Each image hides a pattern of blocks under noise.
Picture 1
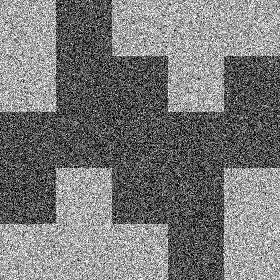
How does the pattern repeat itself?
the same after a half turn
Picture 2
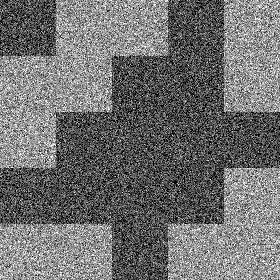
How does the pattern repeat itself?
mirrored about the diagonal from the top left
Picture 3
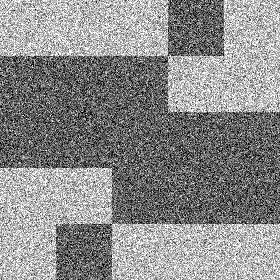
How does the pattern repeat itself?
the same after a half turn
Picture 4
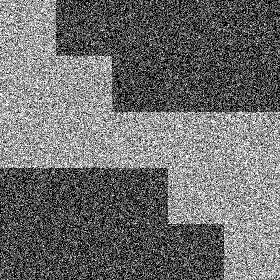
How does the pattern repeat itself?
the same after a half turn
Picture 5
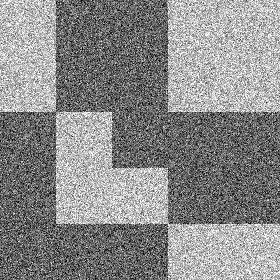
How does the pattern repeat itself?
mirrored about the diagonal from the bottom left
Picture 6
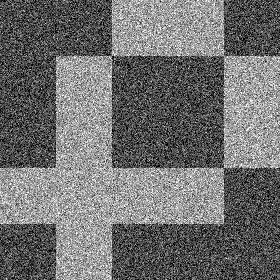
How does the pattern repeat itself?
mirrored about the diagonal from the bottom left
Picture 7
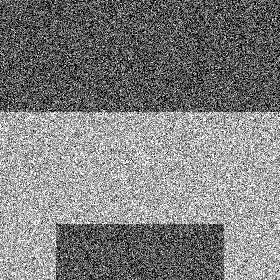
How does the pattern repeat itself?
left and right mirror each other
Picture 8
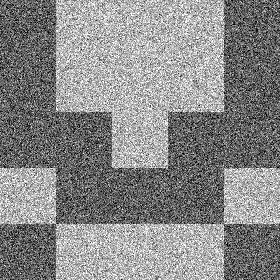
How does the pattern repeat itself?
left and right mirror each other
